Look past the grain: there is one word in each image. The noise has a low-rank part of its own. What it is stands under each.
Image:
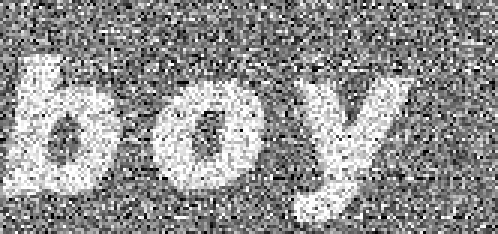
boy
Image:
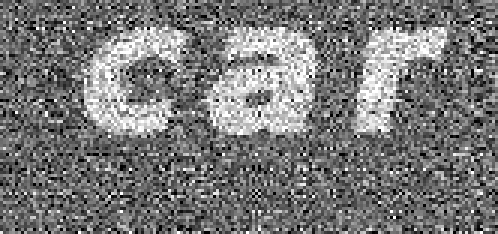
car
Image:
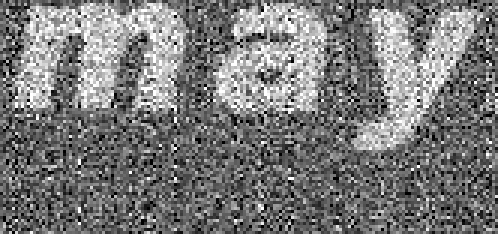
may
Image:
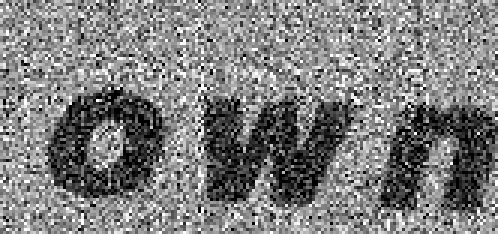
own
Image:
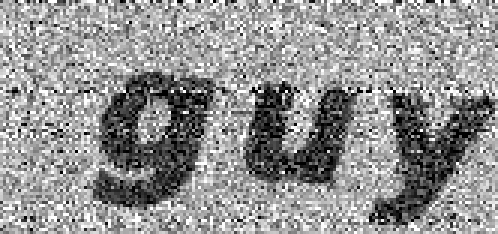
guy
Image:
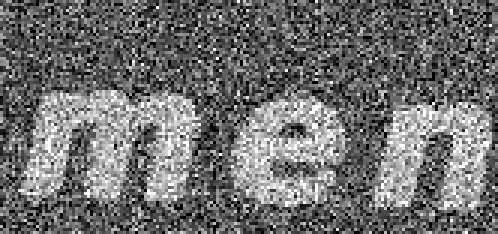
men
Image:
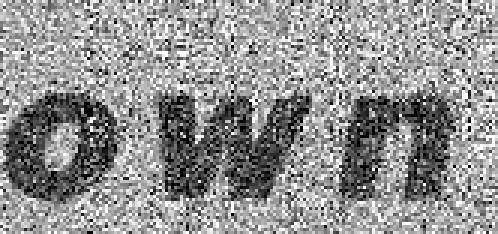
own
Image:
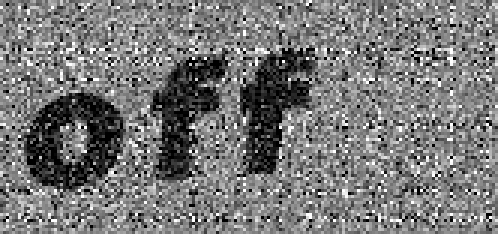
off
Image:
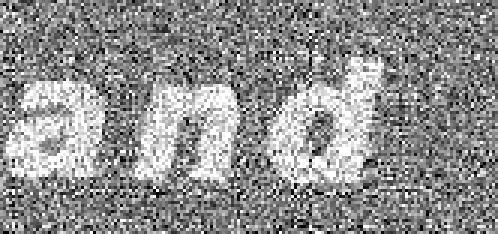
and
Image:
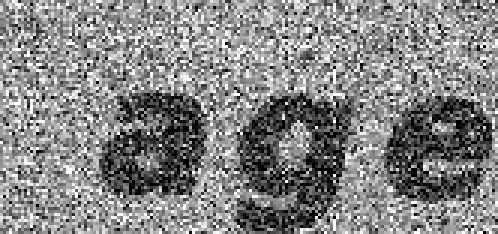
age
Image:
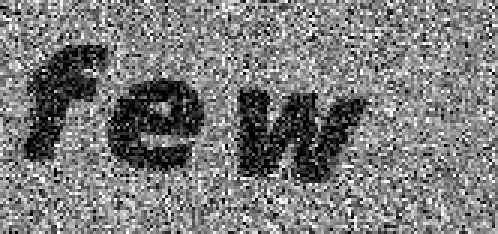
few
